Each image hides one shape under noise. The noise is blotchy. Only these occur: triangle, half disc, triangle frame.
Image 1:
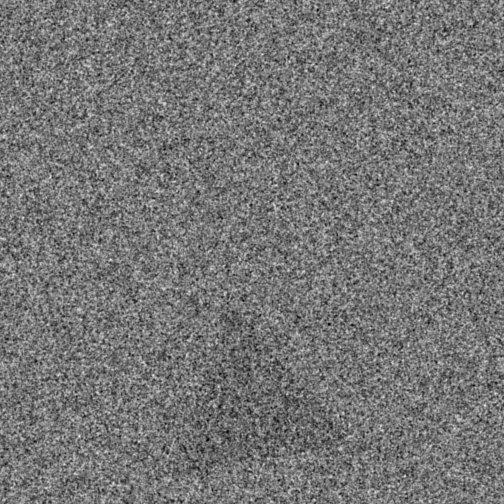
triangle
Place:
bottom middle
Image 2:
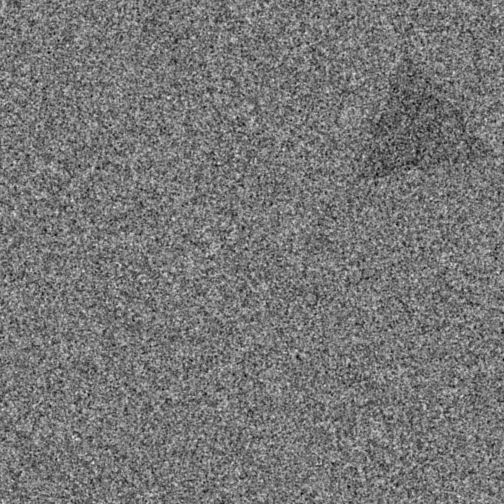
triangle
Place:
top right
